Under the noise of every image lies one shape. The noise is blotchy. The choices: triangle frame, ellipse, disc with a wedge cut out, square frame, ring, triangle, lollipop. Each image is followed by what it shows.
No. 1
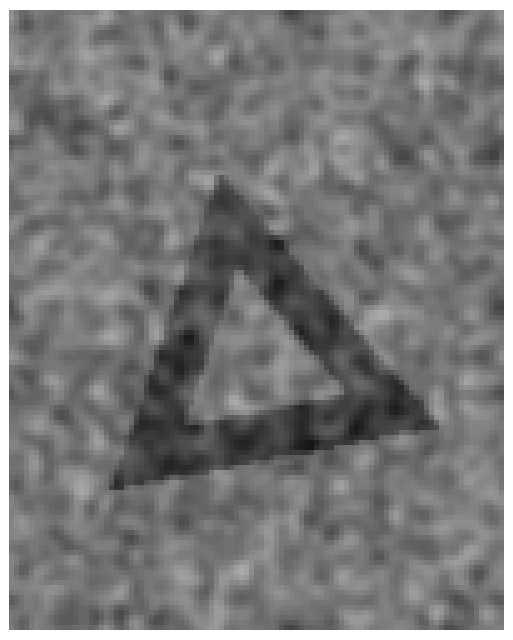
triangle frame
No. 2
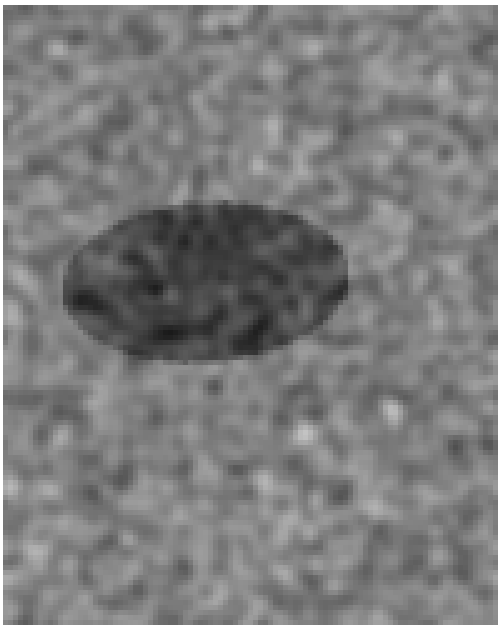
ellipse
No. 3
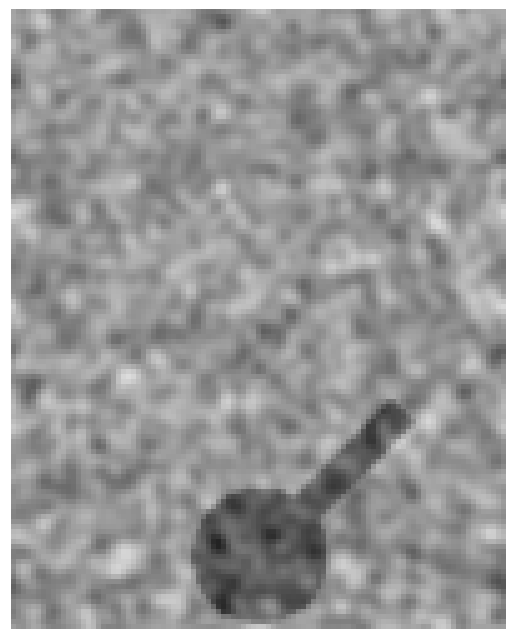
lollipop
